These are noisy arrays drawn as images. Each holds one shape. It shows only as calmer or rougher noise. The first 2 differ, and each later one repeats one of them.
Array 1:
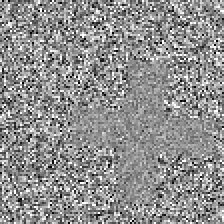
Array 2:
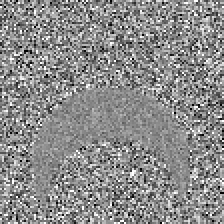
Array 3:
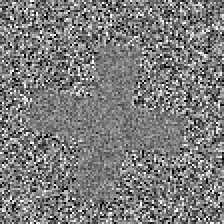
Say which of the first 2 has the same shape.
1
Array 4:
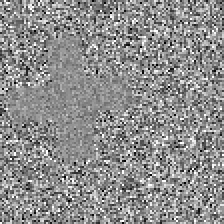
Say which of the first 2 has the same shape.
1
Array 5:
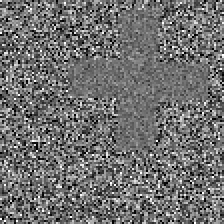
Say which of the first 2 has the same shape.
1
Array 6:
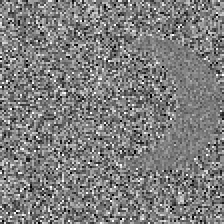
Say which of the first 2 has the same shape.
2
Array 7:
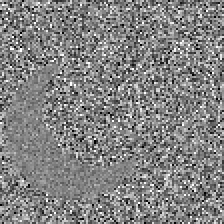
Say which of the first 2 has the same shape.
2
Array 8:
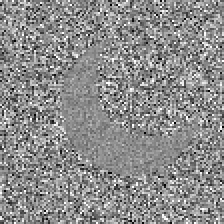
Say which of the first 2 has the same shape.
2
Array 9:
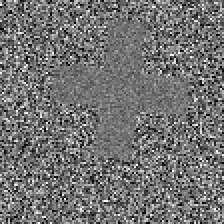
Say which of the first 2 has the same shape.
1
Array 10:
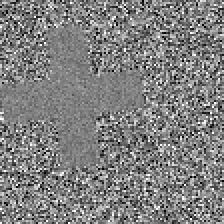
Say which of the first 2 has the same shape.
1
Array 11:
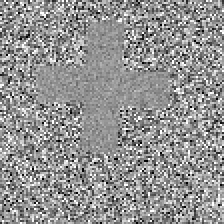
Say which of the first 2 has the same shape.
1
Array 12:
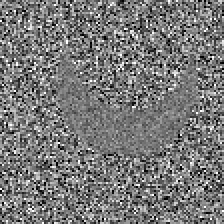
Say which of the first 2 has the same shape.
2
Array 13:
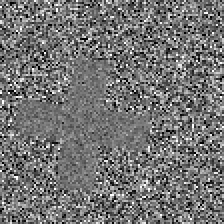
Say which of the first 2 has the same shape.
1
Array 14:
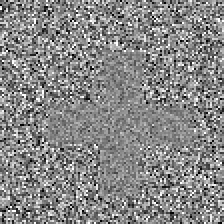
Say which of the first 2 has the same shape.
1
